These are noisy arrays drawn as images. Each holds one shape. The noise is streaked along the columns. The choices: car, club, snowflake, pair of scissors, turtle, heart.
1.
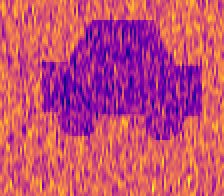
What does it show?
dark car
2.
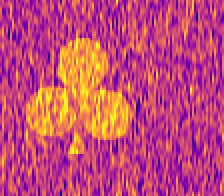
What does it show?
light club
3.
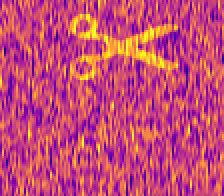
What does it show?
light pair of scissors
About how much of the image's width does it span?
half
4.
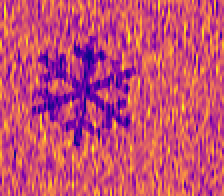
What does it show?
dark snowflake
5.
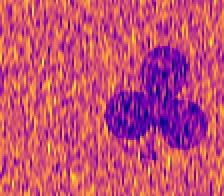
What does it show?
dark club
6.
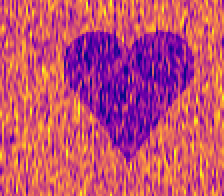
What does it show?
dark heart
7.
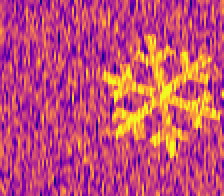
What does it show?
light snowflake
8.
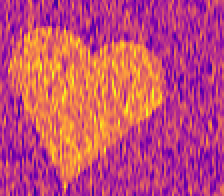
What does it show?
light heart
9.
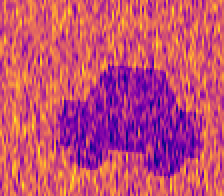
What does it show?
dark car
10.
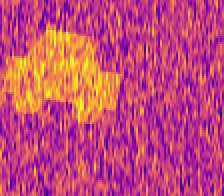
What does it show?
light car
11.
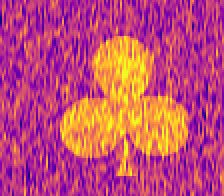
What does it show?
light club
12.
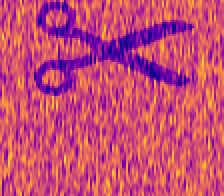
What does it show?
dark pair of scissors
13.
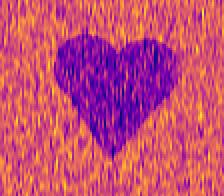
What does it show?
dark heart
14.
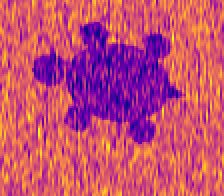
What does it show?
dark turtle
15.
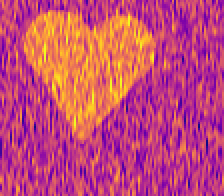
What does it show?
light heart
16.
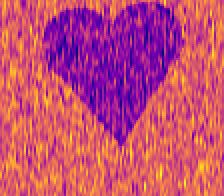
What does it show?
dark heart
